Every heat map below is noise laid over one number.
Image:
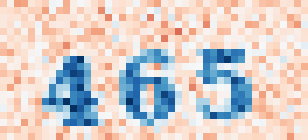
465
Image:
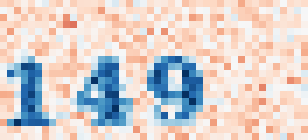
149
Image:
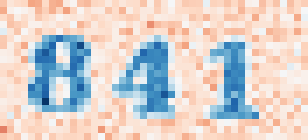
841
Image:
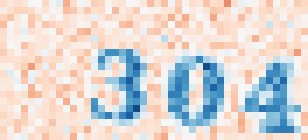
304
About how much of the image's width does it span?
two thirds
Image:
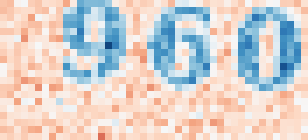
960
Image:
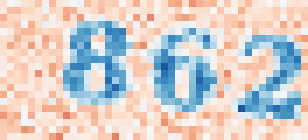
862
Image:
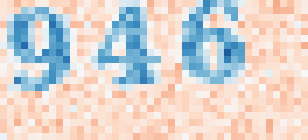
946
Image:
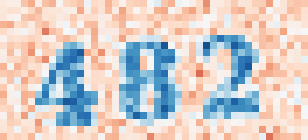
482
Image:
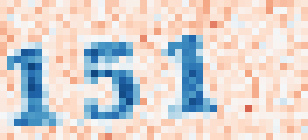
151
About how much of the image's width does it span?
two thirds
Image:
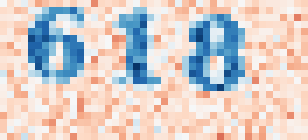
618
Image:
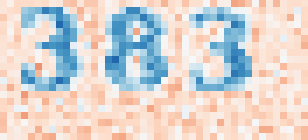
383
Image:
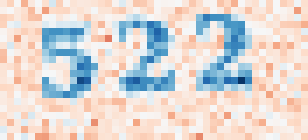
522
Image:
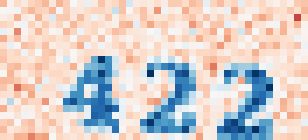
422
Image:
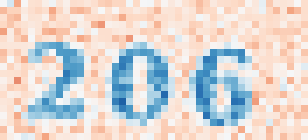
206
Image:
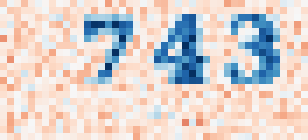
743
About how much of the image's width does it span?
two thirds
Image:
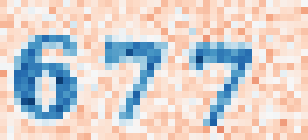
677
